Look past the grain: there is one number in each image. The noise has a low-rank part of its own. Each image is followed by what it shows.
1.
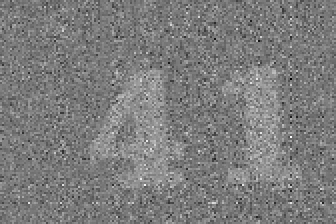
41
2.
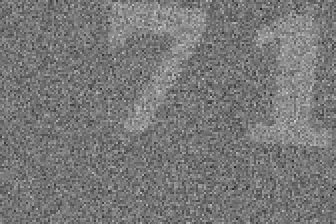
71
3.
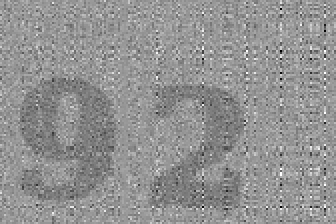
92
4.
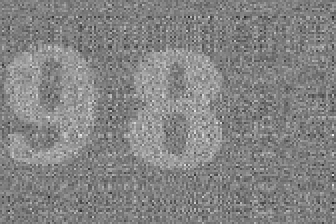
98
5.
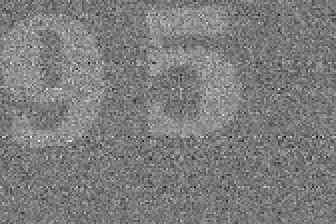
95
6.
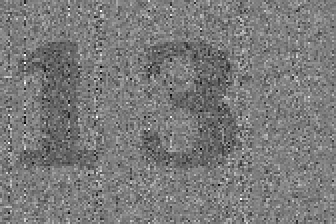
13
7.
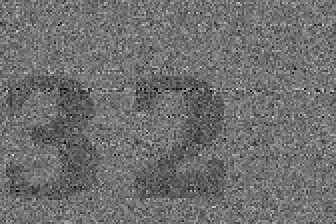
32
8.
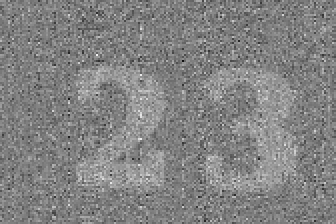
23
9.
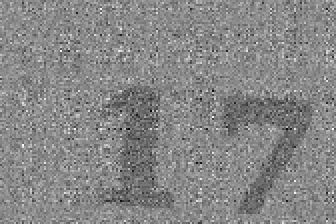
17
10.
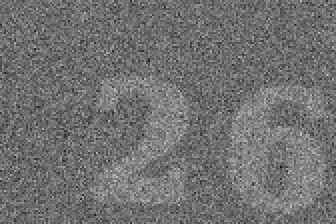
26
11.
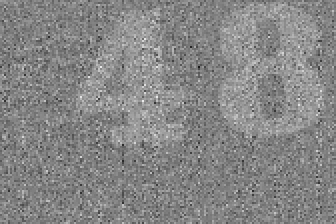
48
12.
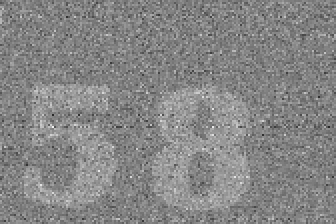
58
